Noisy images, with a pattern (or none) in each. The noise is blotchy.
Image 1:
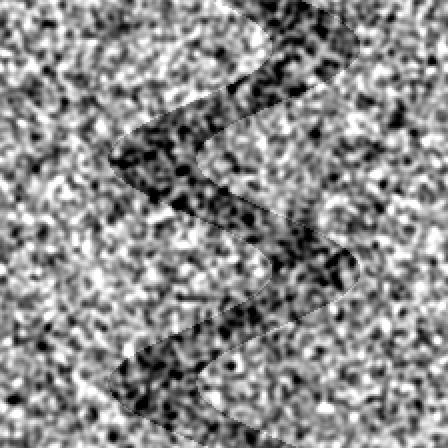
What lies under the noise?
a wavy band
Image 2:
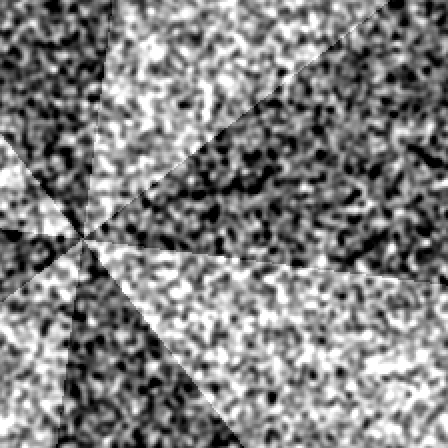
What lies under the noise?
spokes from one point
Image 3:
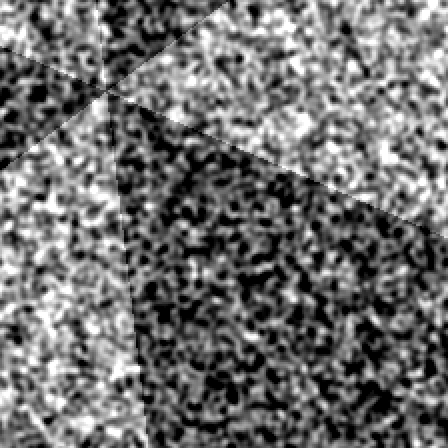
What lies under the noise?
spokes from one point
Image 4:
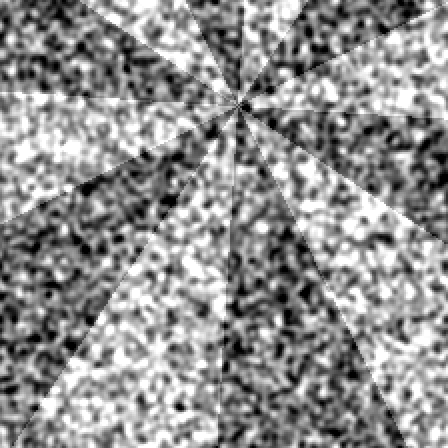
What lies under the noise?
spokes from one point
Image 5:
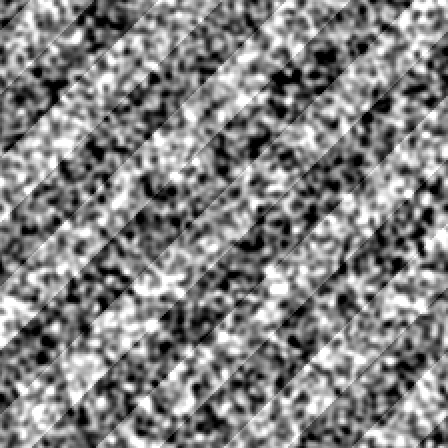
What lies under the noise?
diagonal stripes
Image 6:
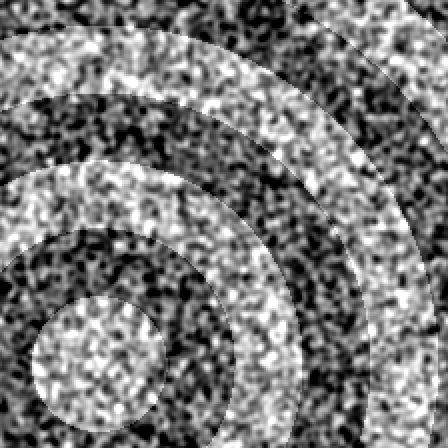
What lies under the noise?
rings round one point
